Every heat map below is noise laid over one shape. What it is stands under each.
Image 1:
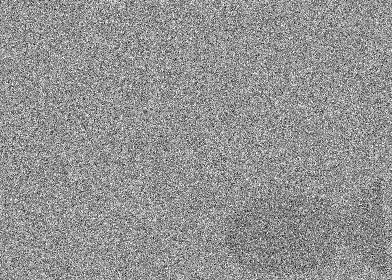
fish
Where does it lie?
bottom right
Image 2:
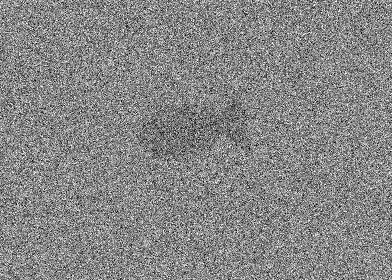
fish
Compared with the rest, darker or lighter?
darker
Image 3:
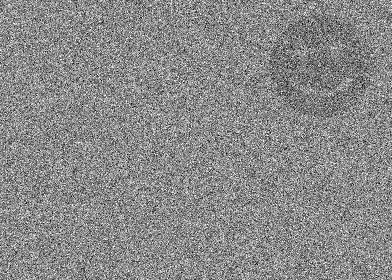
smiling face
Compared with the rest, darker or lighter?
darker
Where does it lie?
top right
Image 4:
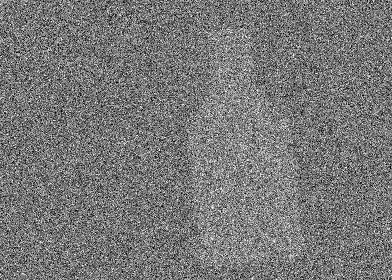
bottle
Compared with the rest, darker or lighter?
lighter
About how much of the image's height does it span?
nearly all
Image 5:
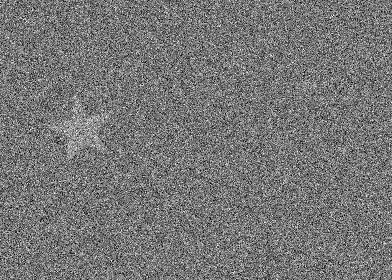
star
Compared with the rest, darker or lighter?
lighter
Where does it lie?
middle left
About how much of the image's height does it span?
a quarter
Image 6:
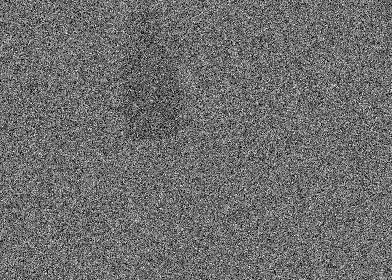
bottle
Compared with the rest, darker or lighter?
darker
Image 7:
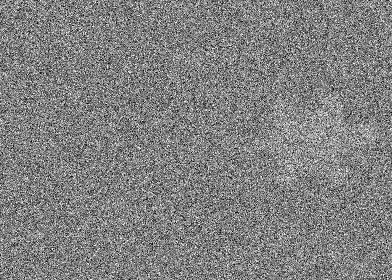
turtle
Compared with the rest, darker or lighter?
lighter
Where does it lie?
middle right
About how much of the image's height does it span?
a third
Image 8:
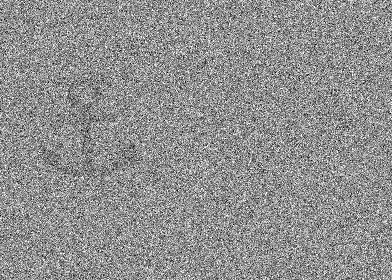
anchor
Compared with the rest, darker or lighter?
darker
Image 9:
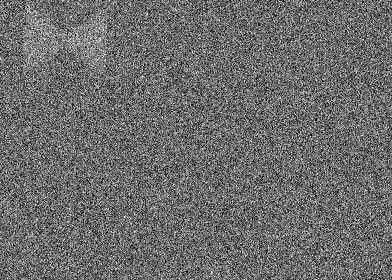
bow tie
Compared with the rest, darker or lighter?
lighter
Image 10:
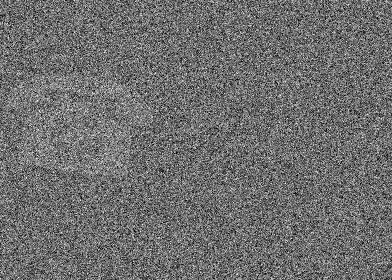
telephone
